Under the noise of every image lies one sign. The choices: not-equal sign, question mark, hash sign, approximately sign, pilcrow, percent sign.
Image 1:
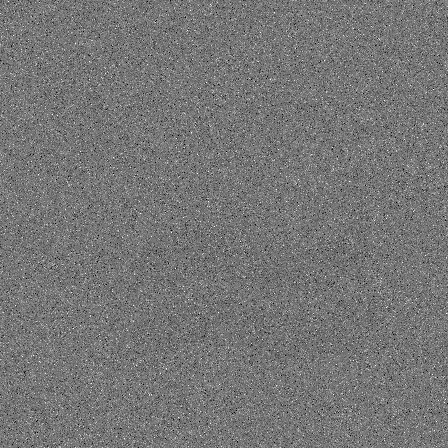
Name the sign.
approximately sign
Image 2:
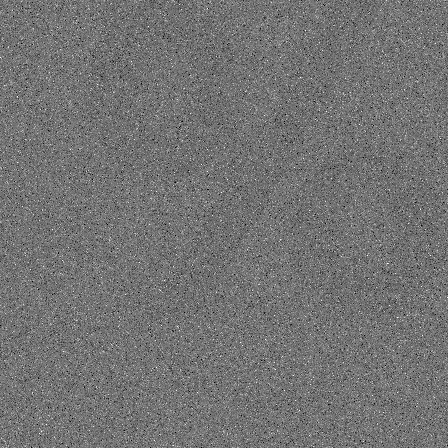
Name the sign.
percent sign
